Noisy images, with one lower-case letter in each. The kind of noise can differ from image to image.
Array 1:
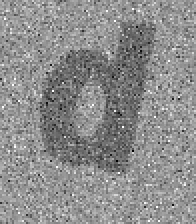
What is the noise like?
heavy tails
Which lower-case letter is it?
d
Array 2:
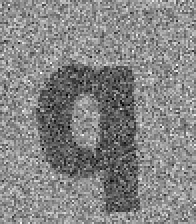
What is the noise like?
independent entries
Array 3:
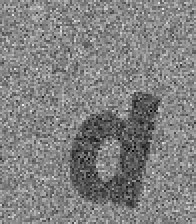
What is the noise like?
independent entries
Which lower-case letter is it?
d
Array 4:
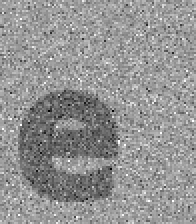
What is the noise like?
heavy tails
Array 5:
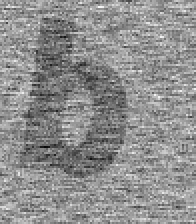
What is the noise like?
streaked along the rows
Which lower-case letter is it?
b
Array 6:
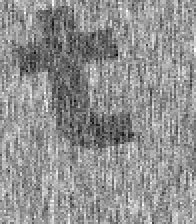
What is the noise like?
streaked along the columns
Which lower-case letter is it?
t
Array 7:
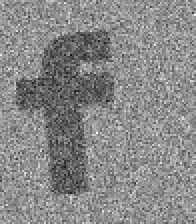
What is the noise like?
independent entries
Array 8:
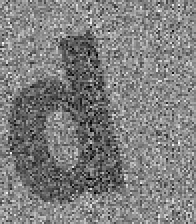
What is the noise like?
columns of uneven size
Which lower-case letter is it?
d
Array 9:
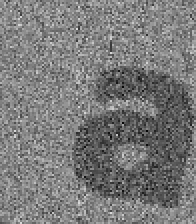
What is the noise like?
columns of uneven size
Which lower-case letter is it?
a
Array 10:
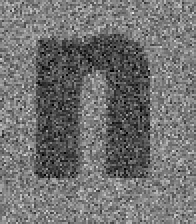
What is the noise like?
independent entries
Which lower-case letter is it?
n
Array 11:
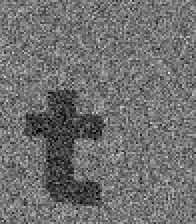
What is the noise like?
independent entries
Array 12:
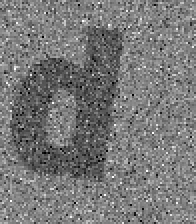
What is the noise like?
heavy tails
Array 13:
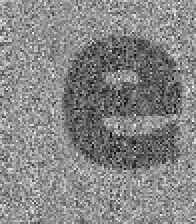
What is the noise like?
columns of uneven size
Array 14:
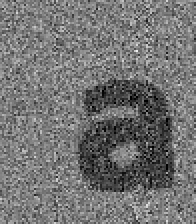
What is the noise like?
columns of uneven size
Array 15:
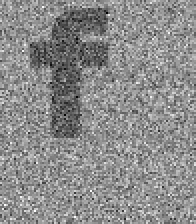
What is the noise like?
low rank plus noise
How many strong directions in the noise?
three or four
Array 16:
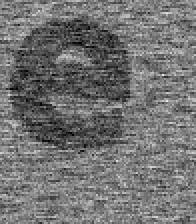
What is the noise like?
streaked along the rows
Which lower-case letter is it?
e
